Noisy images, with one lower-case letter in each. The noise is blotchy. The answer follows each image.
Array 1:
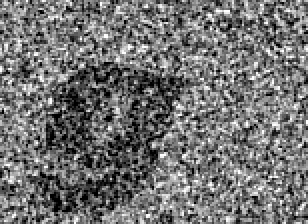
g
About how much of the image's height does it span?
two thirds
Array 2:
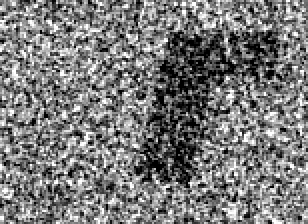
r
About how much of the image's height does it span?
two thirds
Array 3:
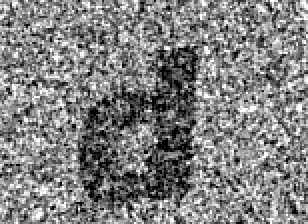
d
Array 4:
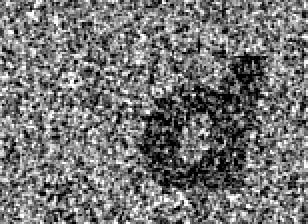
d
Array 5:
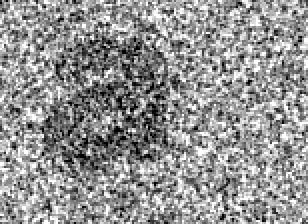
a
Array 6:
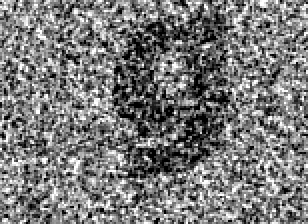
g
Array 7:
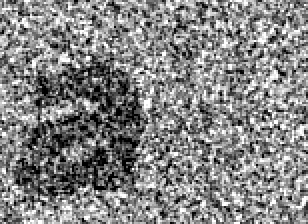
a
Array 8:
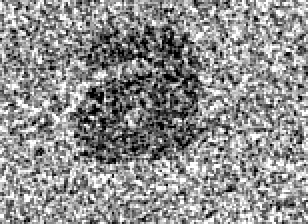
a
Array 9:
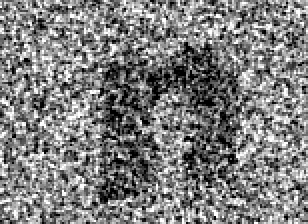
n
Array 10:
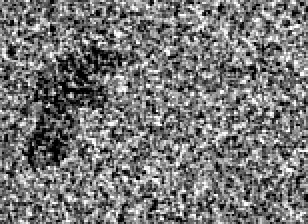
f
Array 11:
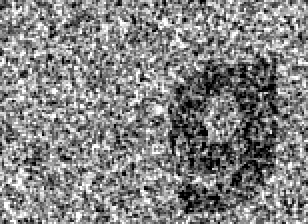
g
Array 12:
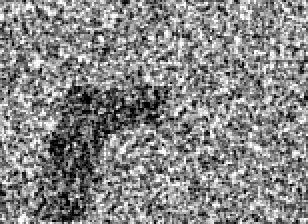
r
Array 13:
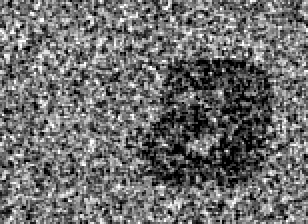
a
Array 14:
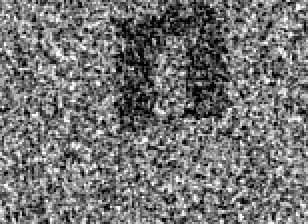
n
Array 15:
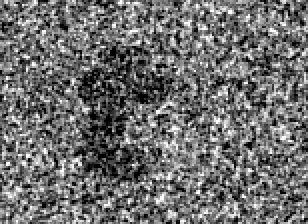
t
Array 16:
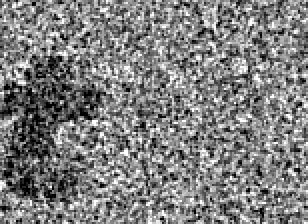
t
